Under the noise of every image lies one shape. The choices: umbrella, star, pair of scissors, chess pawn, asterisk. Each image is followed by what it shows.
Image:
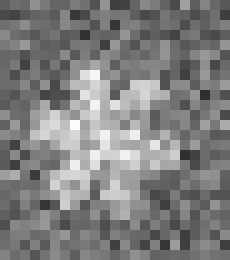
light asterisk
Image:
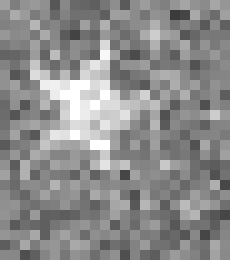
light star
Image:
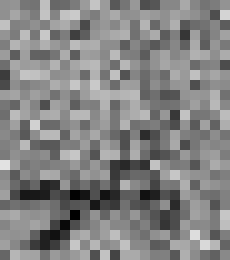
dark pair of scissors
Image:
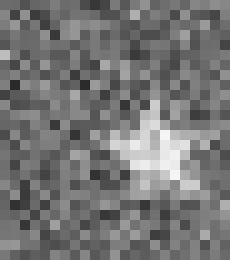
light star
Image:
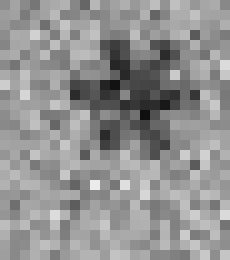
dark asterisk
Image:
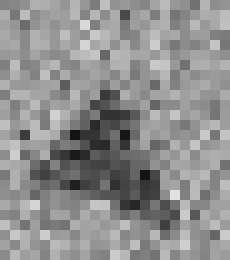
dark chess pawn
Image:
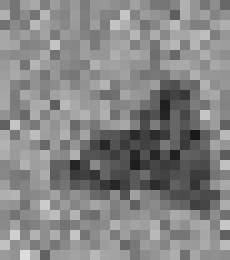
dark chess pawn
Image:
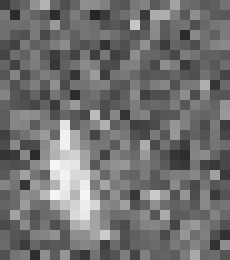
light umbrella
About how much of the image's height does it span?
half
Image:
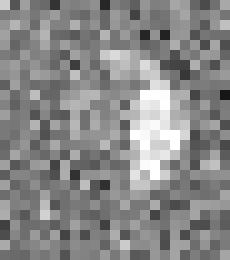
light umbrella
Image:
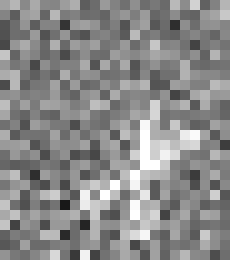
light pair of scissors
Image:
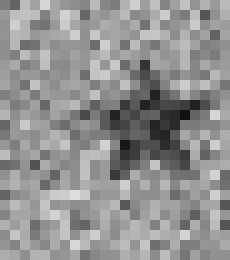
dark star
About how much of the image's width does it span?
two thirds
